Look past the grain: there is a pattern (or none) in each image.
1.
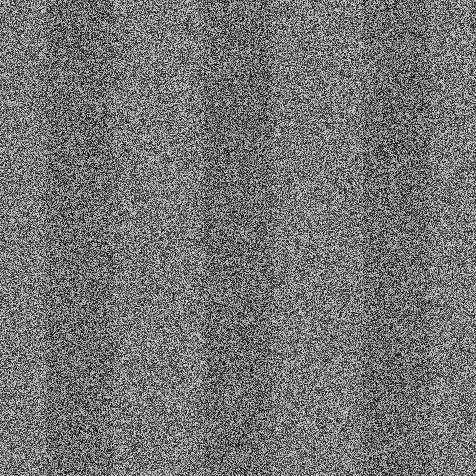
vertical stripes
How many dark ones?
3
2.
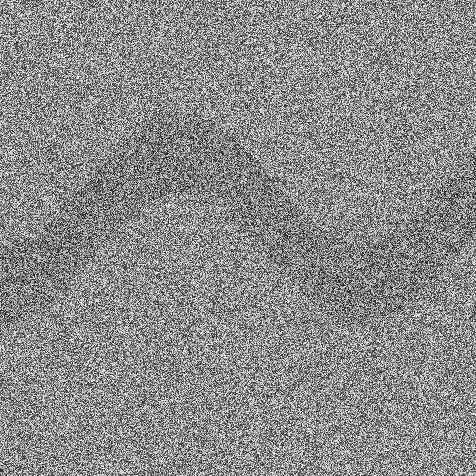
a wavy band
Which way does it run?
left to right
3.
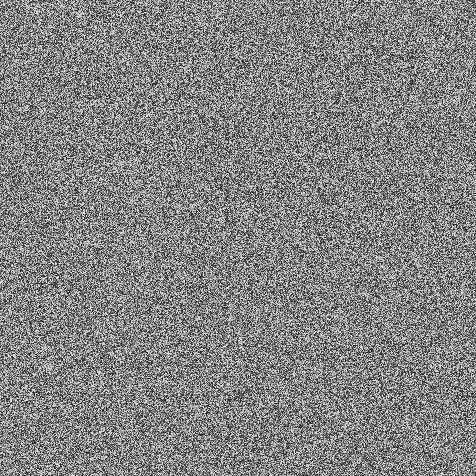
only noise
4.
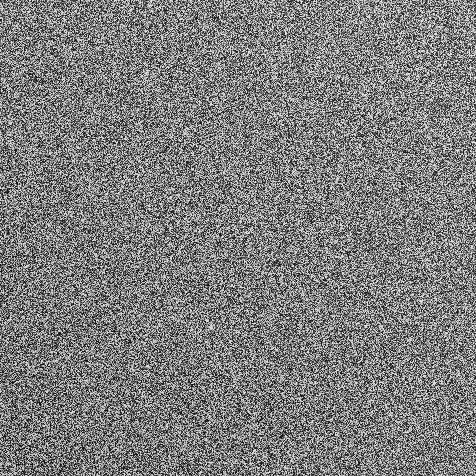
a smooth slope
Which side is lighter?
top right
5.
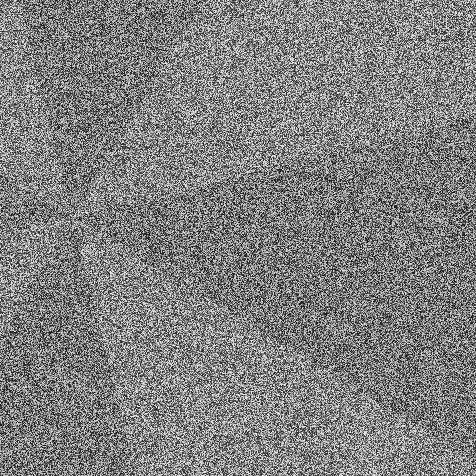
spokes from one point
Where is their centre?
middle left
